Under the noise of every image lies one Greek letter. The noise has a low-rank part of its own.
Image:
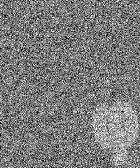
light phi, bottom right
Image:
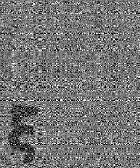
dark xi, bottom left
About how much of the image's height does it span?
a third
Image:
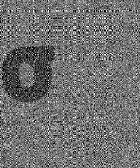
dark sigma, middle left
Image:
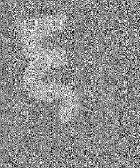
light xi
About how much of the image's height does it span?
two thirds
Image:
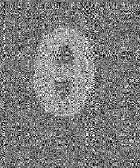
light theta
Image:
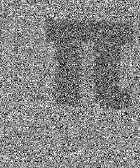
dark pi
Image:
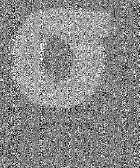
light sigma
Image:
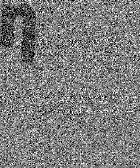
dark eta, top left
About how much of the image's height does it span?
a third
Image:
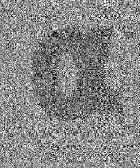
dark alpha
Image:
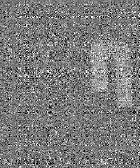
light eta, middle right
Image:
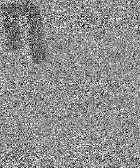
dark eta, top left
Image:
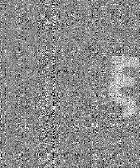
light xi, middle right
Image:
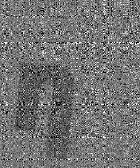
dark eta
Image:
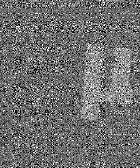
light mu, middle right
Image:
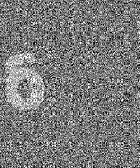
light delta, middle left
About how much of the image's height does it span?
a third
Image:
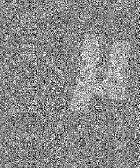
light mu
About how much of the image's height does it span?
half
